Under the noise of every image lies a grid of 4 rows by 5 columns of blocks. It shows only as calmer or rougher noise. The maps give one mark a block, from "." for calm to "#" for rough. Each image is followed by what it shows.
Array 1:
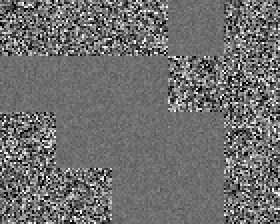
###.#
...##
#...#
##..#
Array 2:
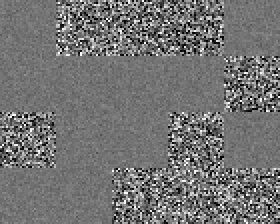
.###.
....#
#..#.
..###
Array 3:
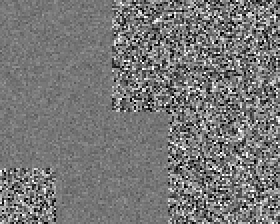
..###
..###
...##
#..##
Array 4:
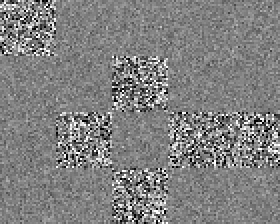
#....
..#..
.#.##
..#..
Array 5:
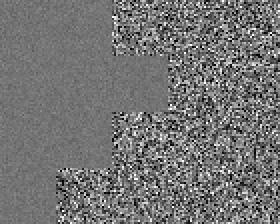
..###
...##
..###
.####
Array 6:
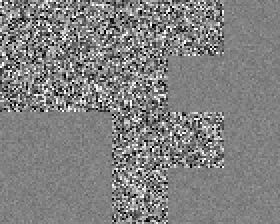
####.
###..
..##.
..#..
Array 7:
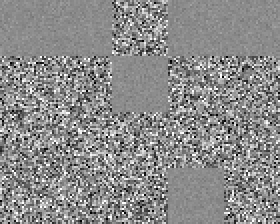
..#..
##.##
#####
###.#
